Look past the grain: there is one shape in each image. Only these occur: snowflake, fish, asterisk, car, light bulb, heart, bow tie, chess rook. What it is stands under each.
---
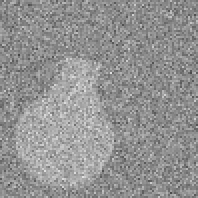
light bulb
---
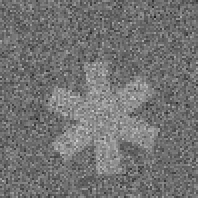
asterisk
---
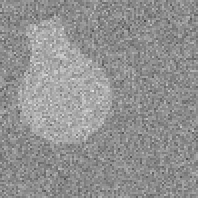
light bulb
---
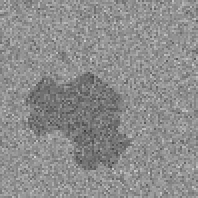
car
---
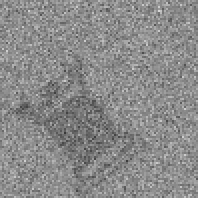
chess rook
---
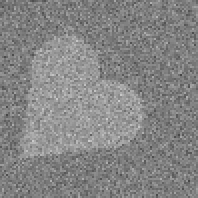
heart
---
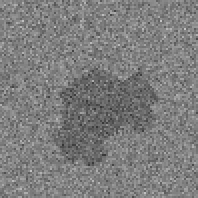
car
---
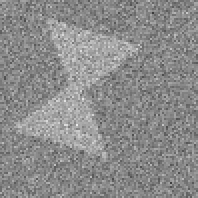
bow tie
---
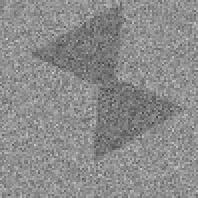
bow tie
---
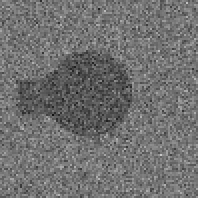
light bulb
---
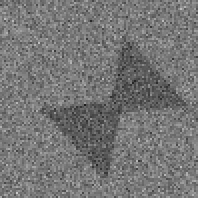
bow tie
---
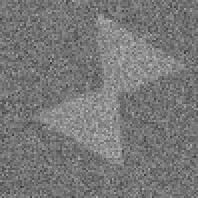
bow tie
